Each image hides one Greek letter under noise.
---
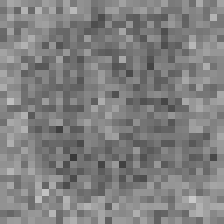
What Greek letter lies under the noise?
alpha
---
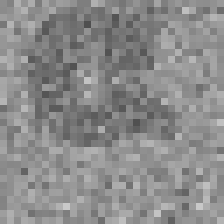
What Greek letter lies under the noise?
alpha
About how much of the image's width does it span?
two thirds
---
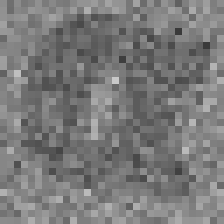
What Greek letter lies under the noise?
alpha
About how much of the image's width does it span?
nearly all
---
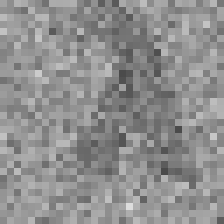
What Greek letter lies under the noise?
lambda
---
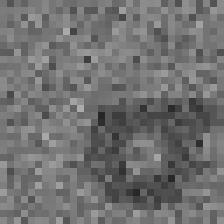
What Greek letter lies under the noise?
sigma
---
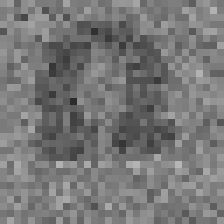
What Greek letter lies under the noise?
omega
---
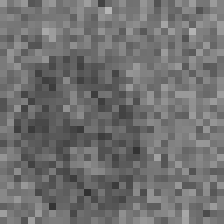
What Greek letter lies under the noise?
theta
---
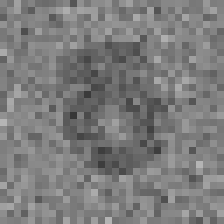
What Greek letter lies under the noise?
delta
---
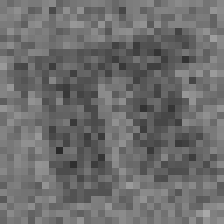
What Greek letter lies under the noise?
pi
